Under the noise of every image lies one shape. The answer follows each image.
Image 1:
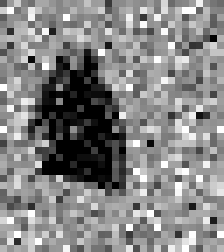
chess knight
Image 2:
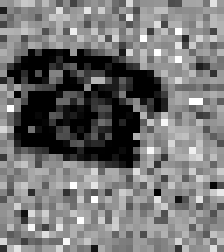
telephone
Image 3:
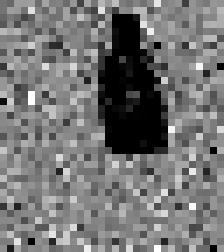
bottle
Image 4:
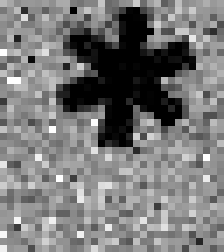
asterisk
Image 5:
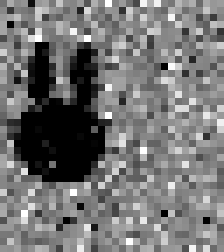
rabbit's head
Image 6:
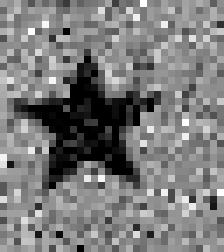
star
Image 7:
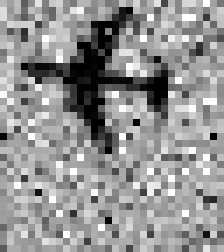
airplane
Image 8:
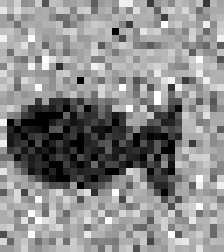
fish
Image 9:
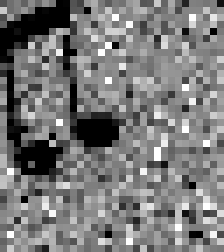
pair of musical notes
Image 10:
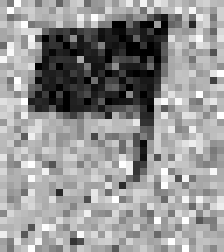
flag
